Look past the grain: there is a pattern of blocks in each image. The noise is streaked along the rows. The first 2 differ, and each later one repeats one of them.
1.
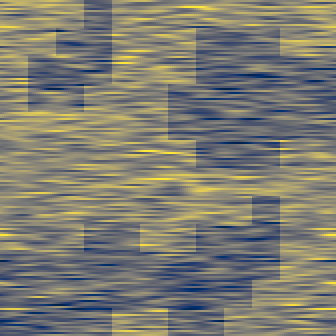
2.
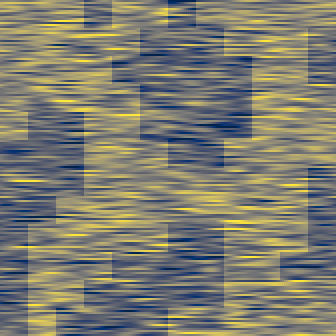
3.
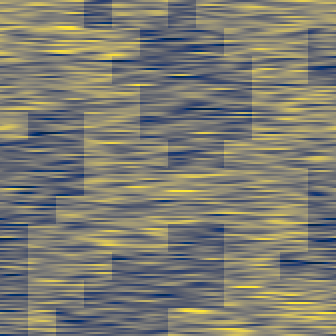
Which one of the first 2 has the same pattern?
2
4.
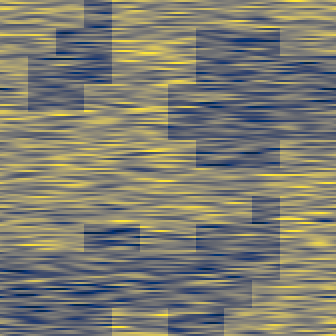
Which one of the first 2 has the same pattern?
1
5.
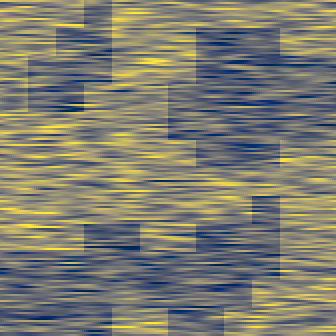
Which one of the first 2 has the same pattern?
1
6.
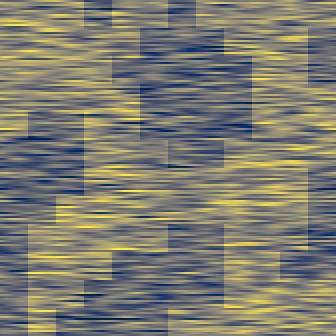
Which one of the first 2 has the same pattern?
2
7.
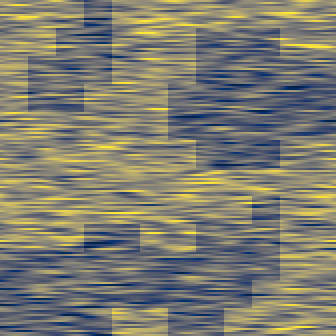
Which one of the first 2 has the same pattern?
1
